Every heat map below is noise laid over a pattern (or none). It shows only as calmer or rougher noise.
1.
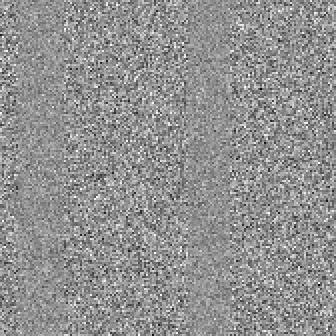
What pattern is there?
bands of columns
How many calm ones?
2
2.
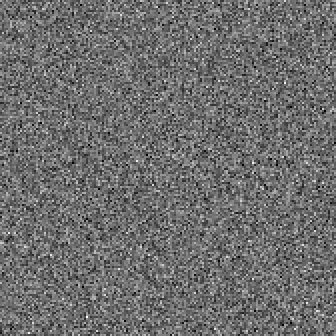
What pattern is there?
only noise
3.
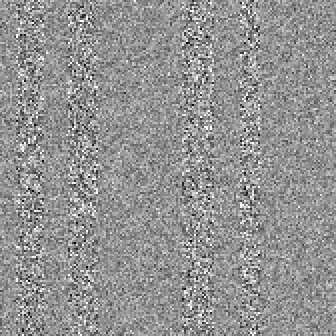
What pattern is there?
bands of columns
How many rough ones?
4
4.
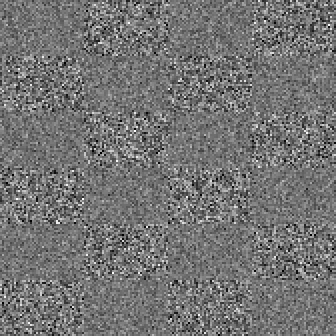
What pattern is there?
a checkerboard
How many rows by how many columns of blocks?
6 by 4
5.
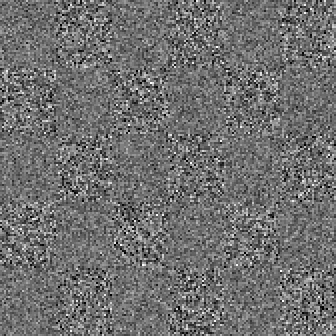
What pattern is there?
a checkerboard
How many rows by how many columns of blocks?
5 by 6
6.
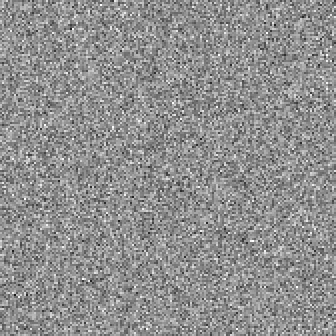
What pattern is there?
only noise
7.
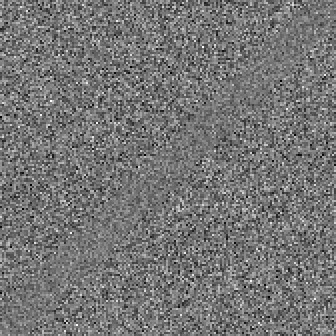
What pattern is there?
a diagonal band
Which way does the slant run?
bottom left to top right
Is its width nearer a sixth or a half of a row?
a sixth
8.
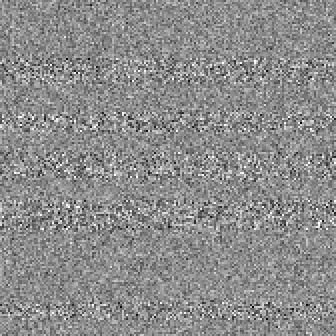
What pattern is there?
bands of rows
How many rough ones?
5
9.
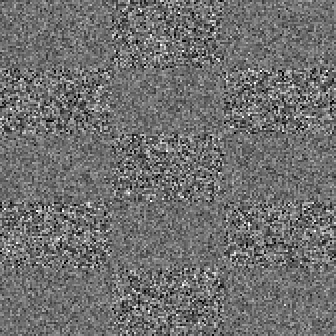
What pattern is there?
a checkerboard
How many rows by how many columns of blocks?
5 by 3
